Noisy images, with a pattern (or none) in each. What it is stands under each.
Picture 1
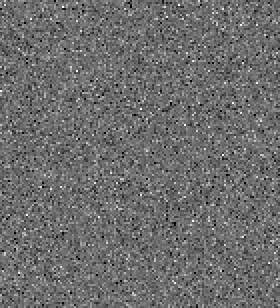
only noise
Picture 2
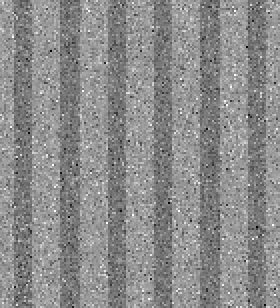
vertical stripes
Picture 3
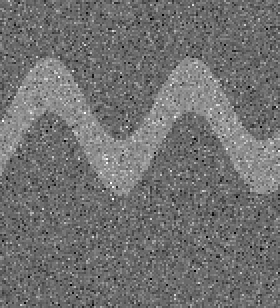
a wavy band
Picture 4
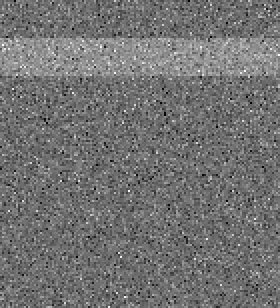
one horizontal stripe
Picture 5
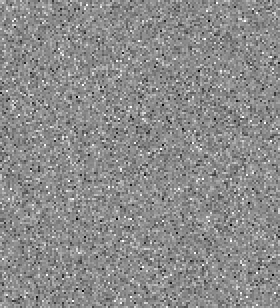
only noise
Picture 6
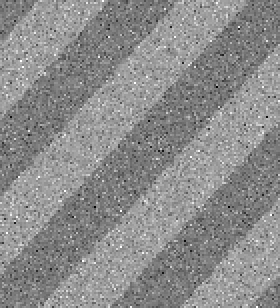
diagonal stripes
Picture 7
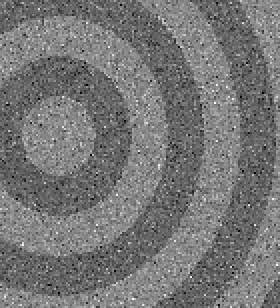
rings round one point
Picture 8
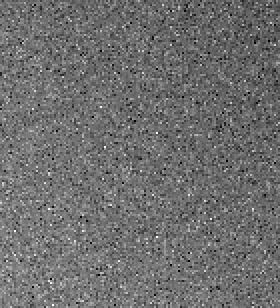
a smooth slope
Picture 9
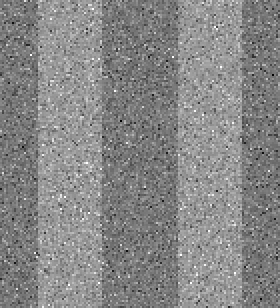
vertical stripes
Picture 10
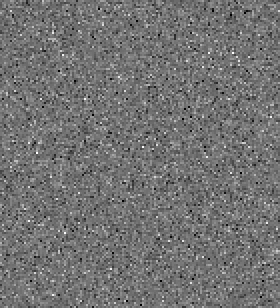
only noise
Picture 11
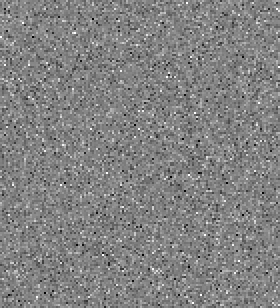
only noise
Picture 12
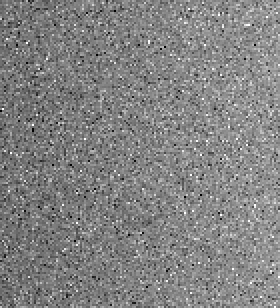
a smooth slope
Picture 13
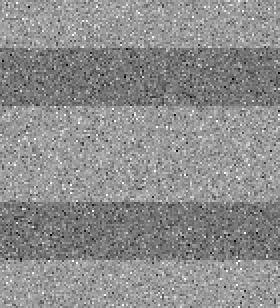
horizontal stripes
